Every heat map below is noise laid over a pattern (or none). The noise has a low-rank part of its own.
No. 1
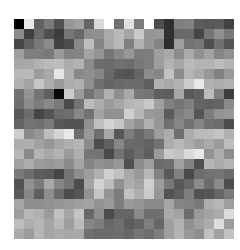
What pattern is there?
a checkerboard
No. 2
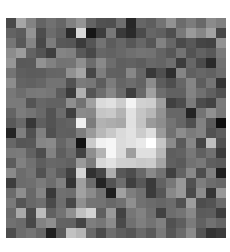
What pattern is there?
one block
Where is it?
centre
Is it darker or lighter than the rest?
lighter
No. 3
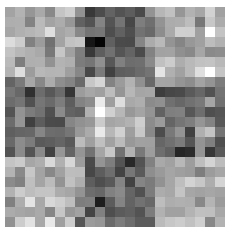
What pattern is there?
a checkerboard
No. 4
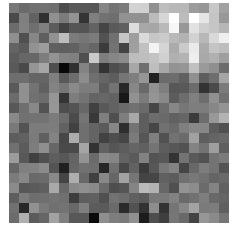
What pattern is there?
one block
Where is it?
top right
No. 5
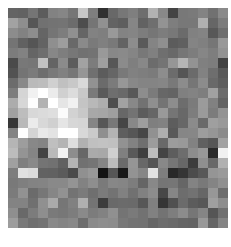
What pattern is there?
one block
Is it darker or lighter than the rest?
lighter
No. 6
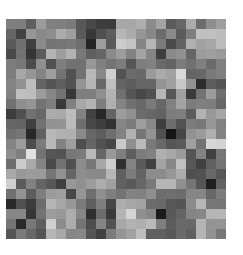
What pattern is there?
a checkerboard
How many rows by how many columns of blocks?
5 by 6
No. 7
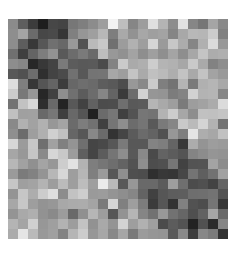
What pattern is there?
a diagonal band
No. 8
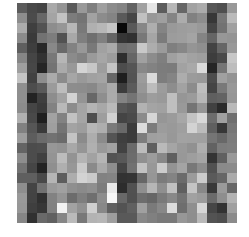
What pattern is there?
bands of columns
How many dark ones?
3
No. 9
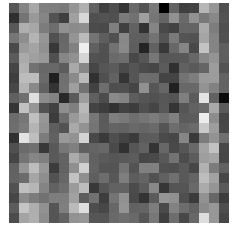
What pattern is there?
bands of columns
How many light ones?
3
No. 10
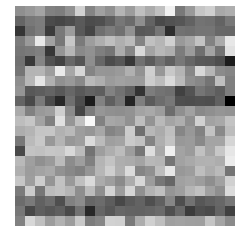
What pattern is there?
bands of rows
